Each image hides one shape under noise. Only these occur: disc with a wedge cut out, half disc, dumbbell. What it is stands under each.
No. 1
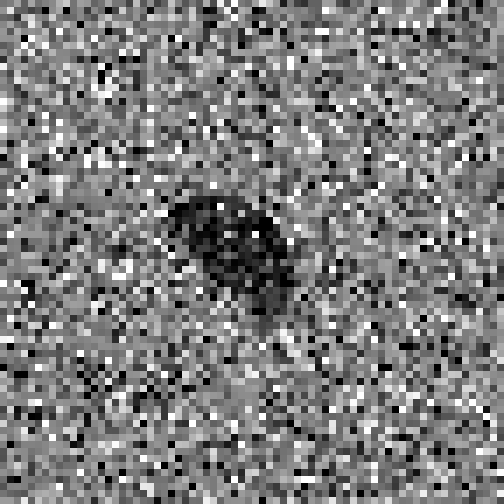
half disc
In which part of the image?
centre
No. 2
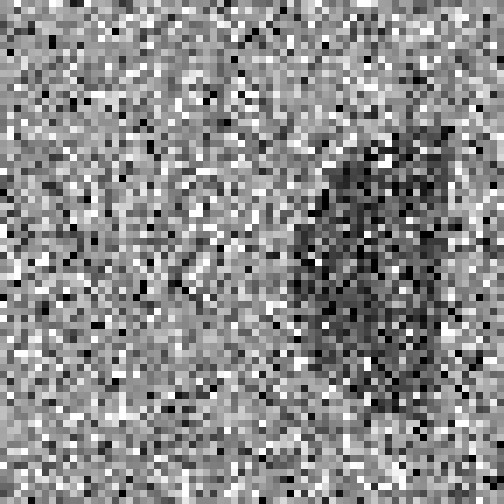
half disc
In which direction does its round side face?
left
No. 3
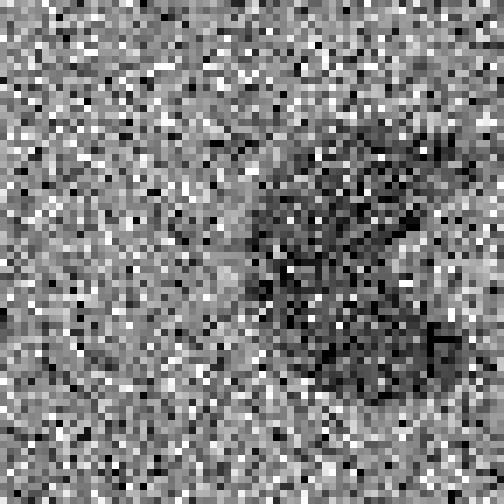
disc with a wedge cut out
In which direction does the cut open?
right
